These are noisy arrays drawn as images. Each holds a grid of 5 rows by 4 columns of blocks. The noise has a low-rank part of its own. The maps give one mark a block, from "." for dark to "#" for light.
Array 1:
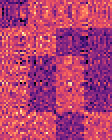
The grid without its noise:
. # # #
# # . .
# . # .
# . # .
# # . #
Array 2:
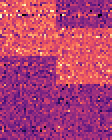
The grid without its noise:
# # . .
# # # #
. . # #
. . . .
. . . .
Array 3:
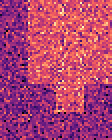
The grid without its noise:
. # # #
. # # #
. # # #
. . # .
. . . .
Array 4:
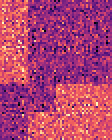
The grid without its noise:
# . . .
# . . .
# . . .
. . # #
. # # #
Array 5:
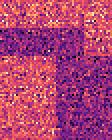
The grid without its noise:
# # # #
. . . #
# # . .
# # . .
# # . .
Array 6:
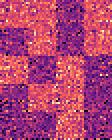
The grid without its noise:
# # . #
. # . #
# . # .
. # # .
. . # .
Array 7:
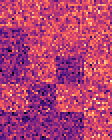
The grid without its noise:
# # # #
. # # #
. # . #
# . # #
. . . #
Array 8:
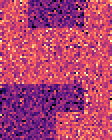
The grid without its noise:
# . . #
# # # #
# # # #
. . . #
. . # #
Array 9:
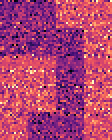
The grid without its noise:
. . # #
. . . #
# # . #
# # . #
# . . #
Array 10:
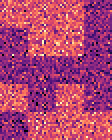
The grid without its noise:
# # # .
. # # .
. . . .
# . # .
. # # #
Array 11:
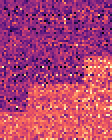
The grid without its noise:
. . . .
. . . .
. . . #
. # # #
# # # #
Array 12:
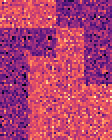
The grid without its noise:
# # . .
. . # .
. # # .
. # # #
. # # #
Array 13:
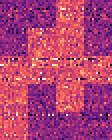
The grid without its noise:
. . # .
. # # .
# # # #
# . # .
# . . .
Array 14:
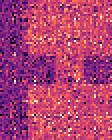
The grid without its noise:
. # # #
. # # #
. . # .
. # # #
. # # #
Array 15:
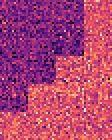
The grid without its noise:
. . . #
. . . #
. . # #
. # # #
# # # #
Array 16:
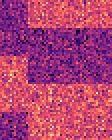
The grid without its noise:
. # # #
. . . .
# . . .
# # # #
. # # #
